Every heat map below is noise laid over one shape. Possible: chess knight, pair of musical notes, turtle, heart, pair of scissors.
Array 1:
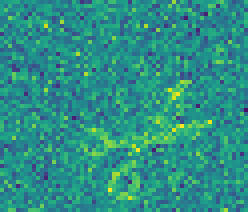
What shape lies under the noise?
pair of scissors
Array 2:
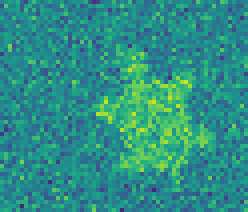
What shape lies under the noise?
turtle
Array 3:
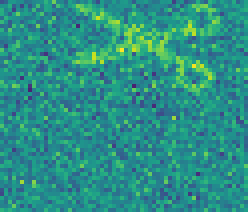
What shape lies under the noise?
pair of scissors
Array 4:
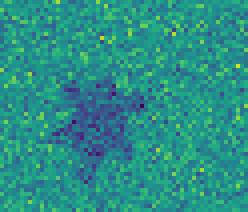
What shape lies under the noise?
turtle
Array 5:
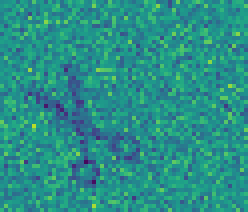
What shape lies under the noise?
pair of scissors
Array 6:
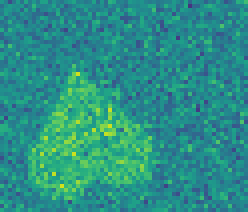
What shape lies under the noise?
heart
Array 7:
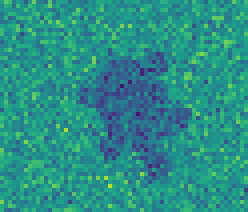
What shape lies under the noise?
turtle
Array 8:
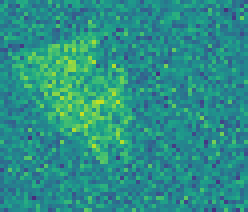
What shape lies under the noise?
chess knight
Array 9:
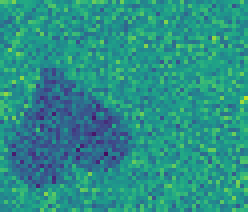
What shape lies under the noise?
heart
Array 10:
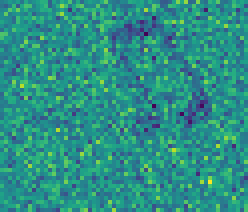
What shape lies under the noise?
pair of musical notes
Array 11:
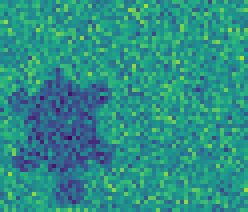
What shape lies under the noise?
turtle
